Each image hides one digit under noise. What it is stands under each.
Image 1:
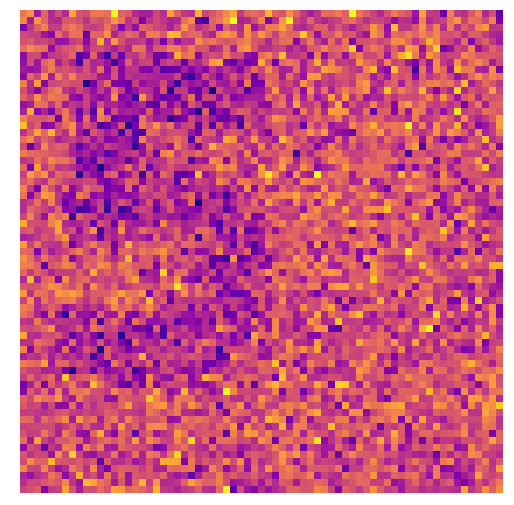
5
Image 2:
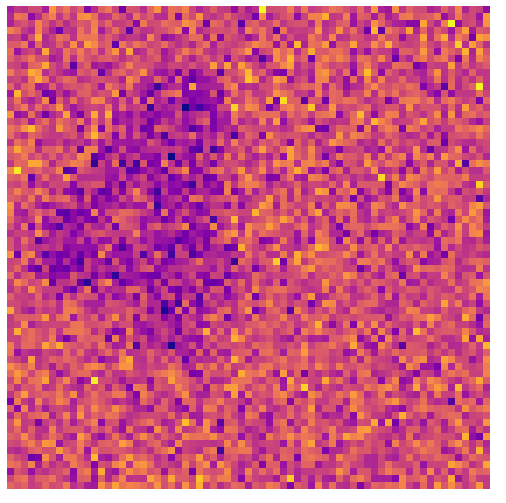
4
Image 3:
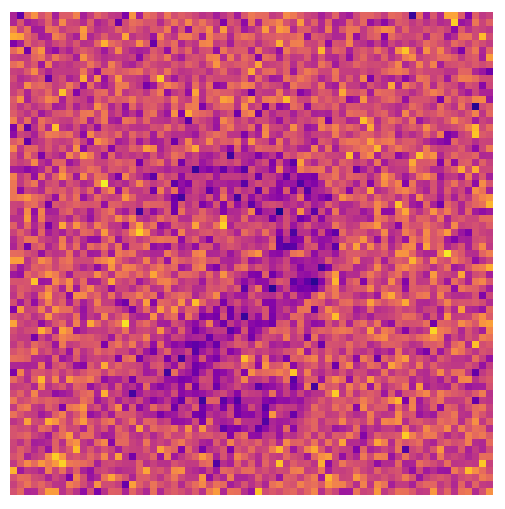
2
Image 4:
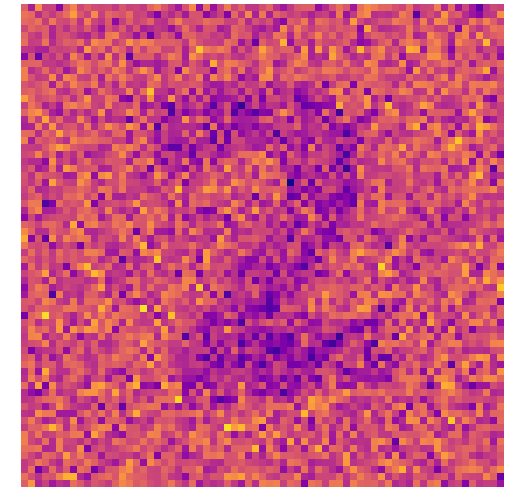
2
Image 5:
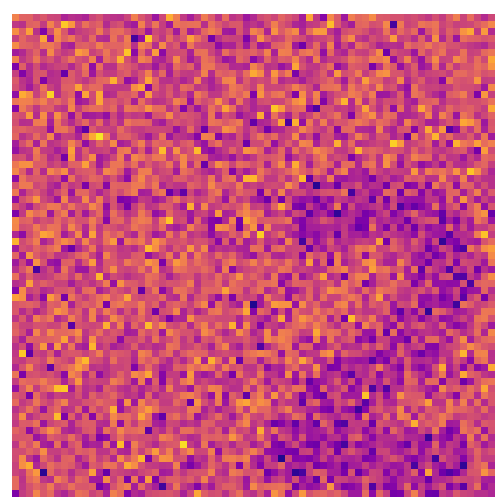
2
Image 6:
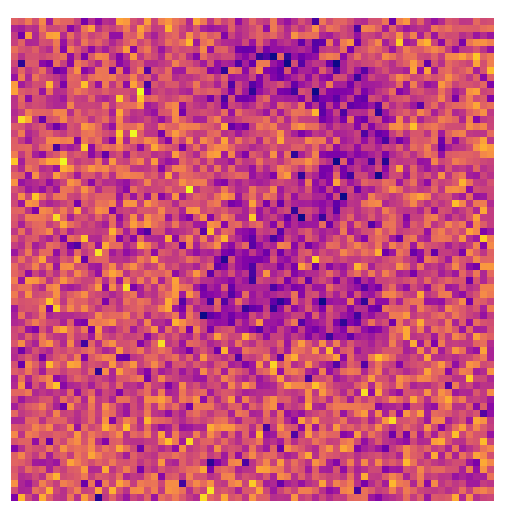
2
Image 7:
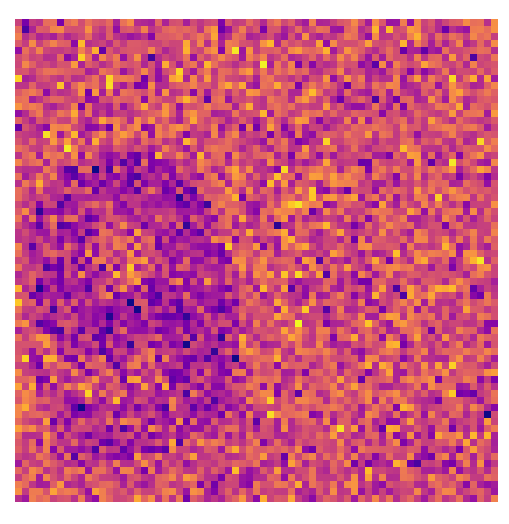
9
